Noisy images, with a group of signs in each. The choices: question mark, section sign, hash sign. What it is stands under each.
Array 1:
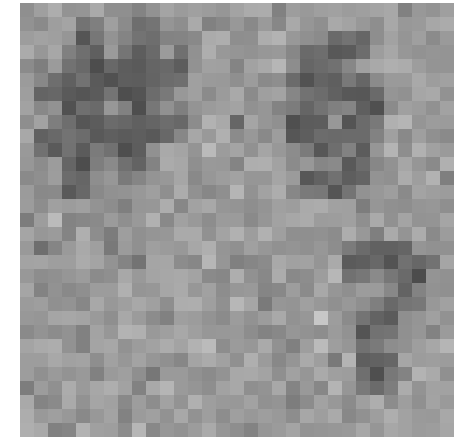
top left: hash sign; top right: section sign; bottom right: question mark
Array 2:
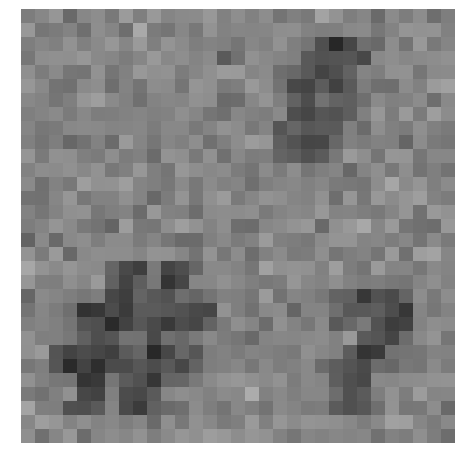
top right: section sign; bottom left: hash sign; bottom right: question mark
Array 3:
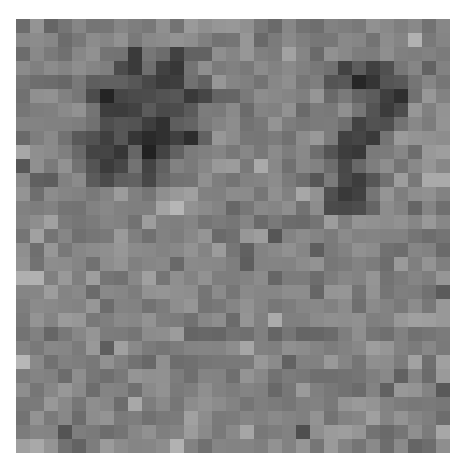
top left: hash sign; top right: question mark
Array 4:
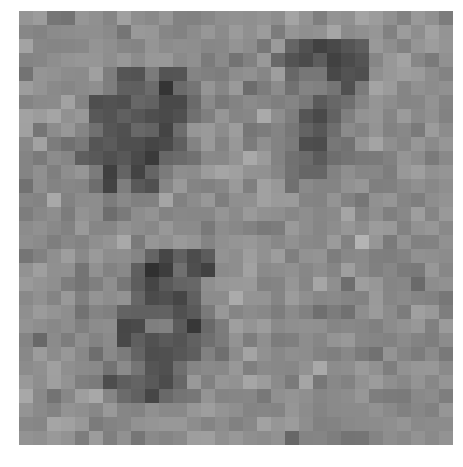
top left: hash sign; top right: question mark; bottom left: section sign
